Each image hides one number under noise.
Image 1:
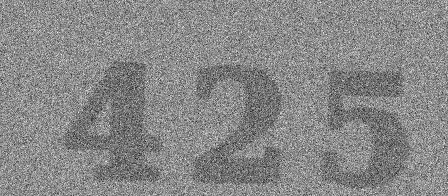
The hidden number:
425
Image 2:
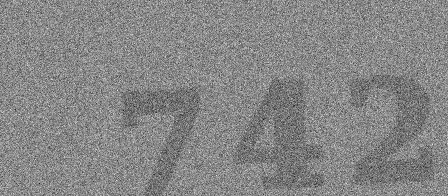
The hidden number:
742
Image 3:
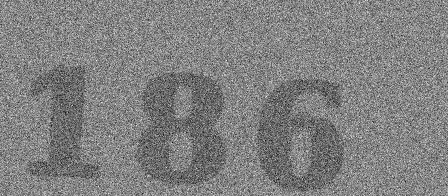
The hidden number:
186
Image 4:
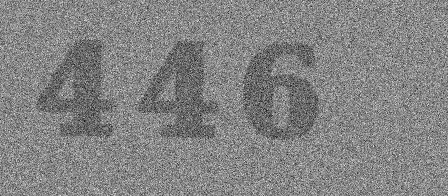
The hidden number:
446
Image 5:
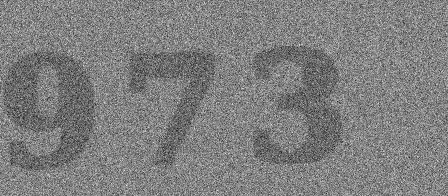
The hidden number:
973
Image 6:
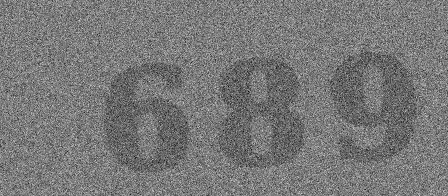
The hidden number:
689
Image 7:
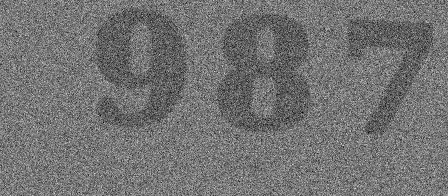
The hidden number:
987
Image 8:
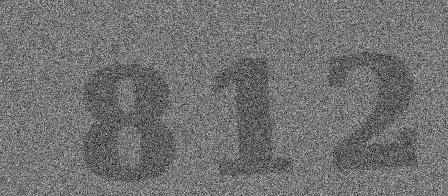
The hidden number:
812
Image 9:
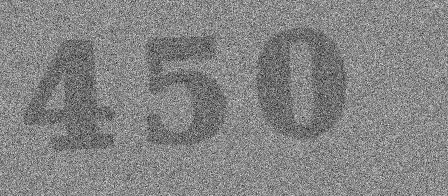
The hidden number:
450
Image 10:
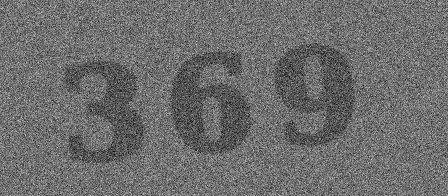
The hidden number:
369
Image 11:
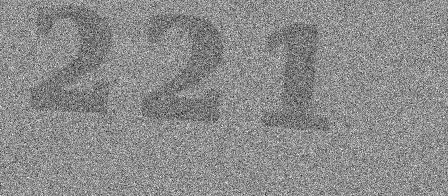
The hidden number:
221
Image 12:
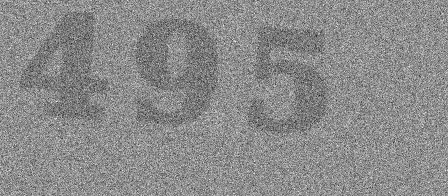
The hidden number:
495
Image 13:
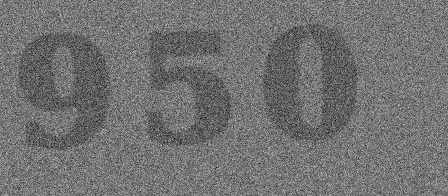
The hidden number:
950
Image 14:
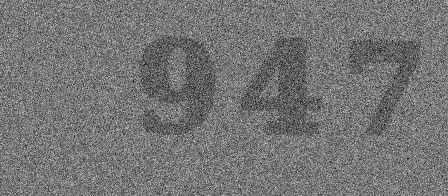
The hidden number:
947
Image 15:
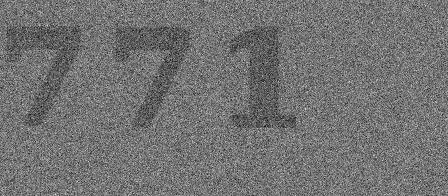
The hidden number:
771
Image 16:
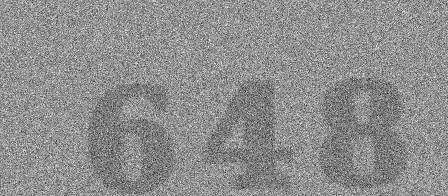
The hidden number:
648
